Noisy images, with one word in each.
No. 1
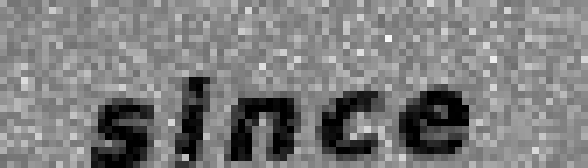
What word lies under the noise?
since
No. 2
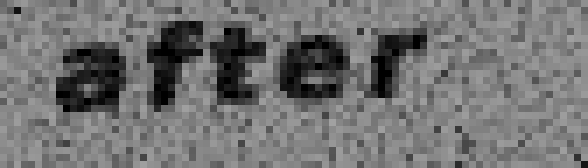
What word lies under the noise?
after
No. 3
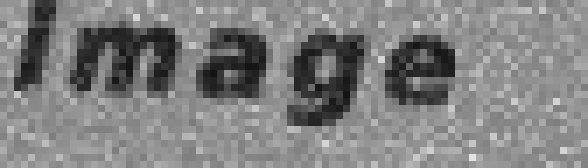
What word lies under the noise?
image
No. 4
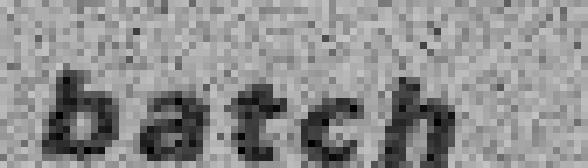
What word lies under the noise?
batch
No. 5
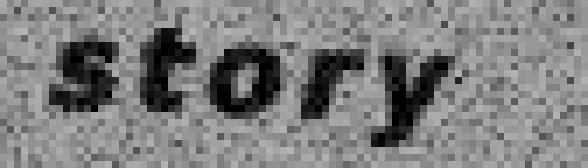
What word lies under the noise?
story
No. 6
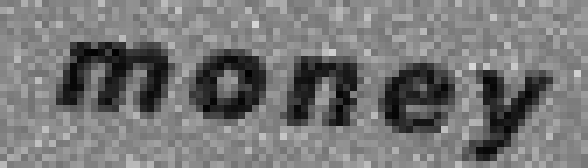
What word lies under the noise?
money
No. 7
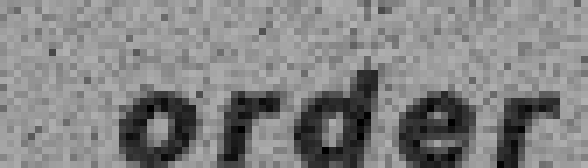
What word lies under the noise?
order
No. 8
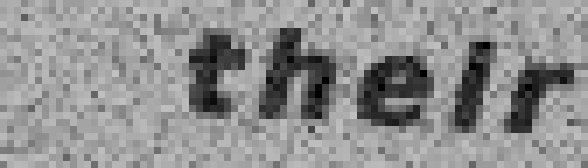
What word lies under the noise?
their
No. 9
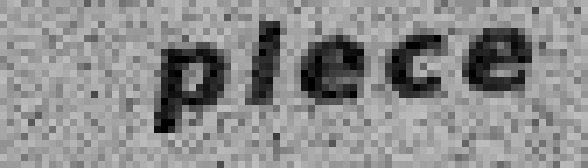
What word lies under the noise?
piece
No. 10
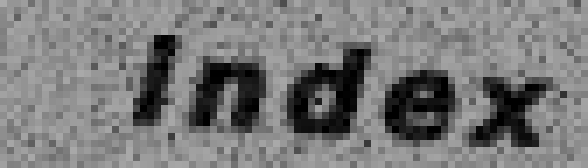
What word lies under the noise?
index
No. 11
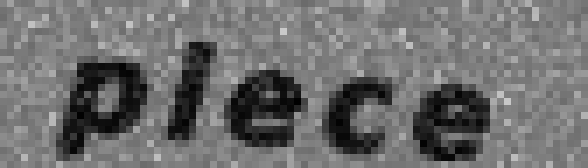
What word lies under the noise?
piece
